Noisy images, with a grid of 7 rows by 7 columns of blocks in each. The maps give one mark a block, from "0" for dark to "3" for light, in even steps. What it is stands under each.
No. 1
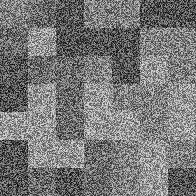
2 1 0 2 2 0 0
1 3 0 0 0 2 2
0 1 1 2 0 3 2
0 3 1 3 2 2 3
3 3 1 3 3 2 3
0 3 3 1 2 3 2
0 1 0 1 2 3 0
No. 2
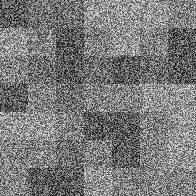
0 1 1 3 3 3 2
3 2 0 2 3 2 0
2 1 0 1 0 1 0
0 2 1 2 2 3 3
3 3 2 0 0 2 3
2 2 1 2 0 2 3
2 0 0 3 2 2 2
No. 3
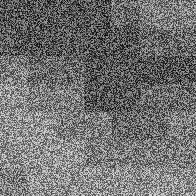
0 0 0 0 1 2 2
0 0 0 0 0 1 1
2 1 1 0 0 0 0
3 2 2 0 0 1 1
3 3 2 2 1 1 2
3 3 3 2 2 2 2
2 3 3 3 3 3 3
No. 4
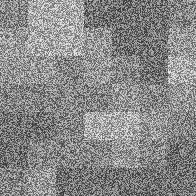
1 3 3 0 0 0 1
2 3 3 2 0 0 2
2 2 1 2 1 0 3
1 1 1 1 2 1 2
0 0 1 3 3 2 1
0 1 1 1 2 1 0
1 2 0 0 0 0 0
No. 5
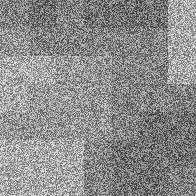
1 0 1 0 0 0 3
2 1 1 1 1 1 3
3 3 2 2 1 1 3
3 2 2 2 1 1 1
2 2 2 2 1 0 0
3 3 3 1 0 0 0
3 3 3 1 0 0 1
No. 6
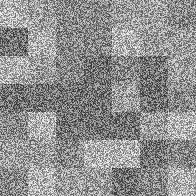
3 2 1 1 2 2 1
0 3 1 1 3 2 2
3 2 1 0 1 0 2
0 0 0 0 2 0 1
1 3 0 0 0 2 3
2 2 1 3 3 0 1
1 3 2 2 0 1 3
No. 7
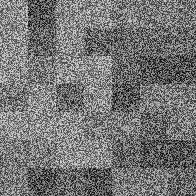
3 0 3 3 2 2 2
3 1 3 1 1 1 1
3 2 3 3 1 0 0
2 3 1 3 0 2 2
3 3 3 2 2 1 2
2 2 3 3 1 0 0
2 0 1 0 2 2 1
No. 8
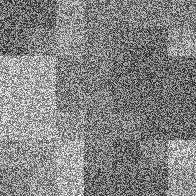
0 0 2 1 1 1 1
0 1 2 1 0 0 2
3 3 1 1 0 0 0
3 3 1 1 0 0 0
3 3 2 1 1 0 0
2 2 3 1 0 1 3
1 2 3 0 0 0 2
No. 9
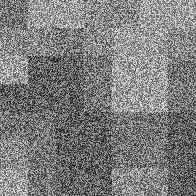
1 3 3 2 2 3 3
2 2 1 2 3 3 2
3 0 0 1 3 3 1
0 0 0 1 3 3 1
1 1 0 0 1 1 0
2 1 0 0 1 1 0
3 1 0 0 2 2 0
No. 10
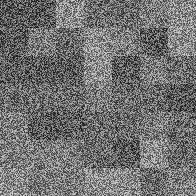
0 0 3 1 1 2 3
0 2 1 3 2 0 3
0 0 0 3 0 2 1
1 1 1 2 1 1 0
2 0 0 1 1 2 1
2 2 2 1 0 3 1
3 2 2 3 3 1 2
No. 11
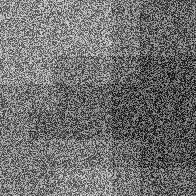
3 3 3 3 2 1 1
3 3 3 3 2 1 1
3 3 2 2 1 0 0
2 2 1 1 0 0 0
2 1 1 1 0 0 0
2 2 2 2 1 0 0
2 2 3 3 2 1 1
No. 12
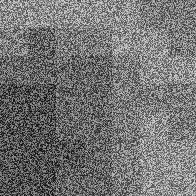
3 3 3 3 3 2 2
2 1 2 2 3 3 2
1 1 1 1 2 3 3
0 0 1 1 2 2 2
0 0 1 1 2 3 2
0 0 0 1 2 3 3
0 0 1 1 2 3 3
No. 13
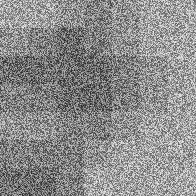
3 3 2 1 2 3 3
2 1 0 1 2 3 3
0 0 0 0 1 2 3
1 1 0 0 1 2 3
2 2 1 1 2 3 3
1 1 1 2 3 3 3
0 0 1 3 3 3 3
